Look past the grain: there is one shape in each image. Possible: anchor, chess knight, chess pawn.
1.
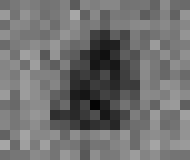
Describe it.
dark chess knight
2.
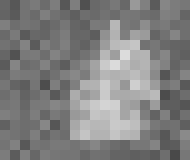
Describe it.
light chess knight
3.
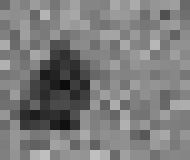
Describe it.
dark chess knight
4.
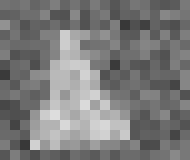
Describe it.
light chess pawn
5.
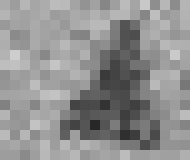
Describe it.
dark chess pawn
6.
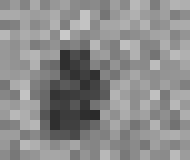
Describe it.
dark chess knight
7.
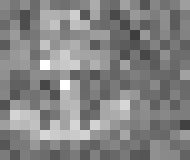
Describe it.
light anchor
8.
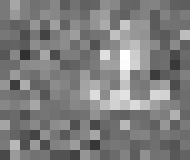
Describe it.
light anchor
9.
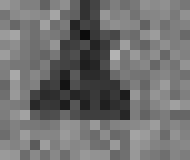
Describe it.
dark chess pawn
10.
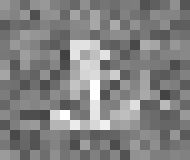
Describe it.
light anchor
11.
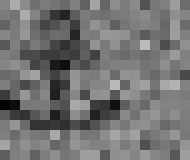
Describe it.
dark anchor
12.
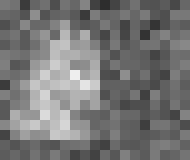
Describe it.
light chess knight
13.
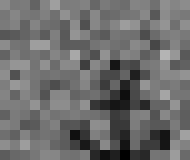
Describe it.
dark anchor
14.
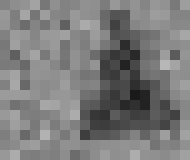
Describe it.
dark chess pawn
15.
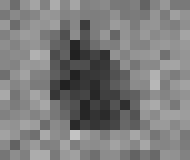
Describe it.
dark chess knight
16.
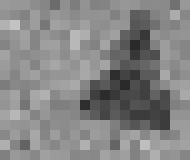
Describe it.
dark chess pawn
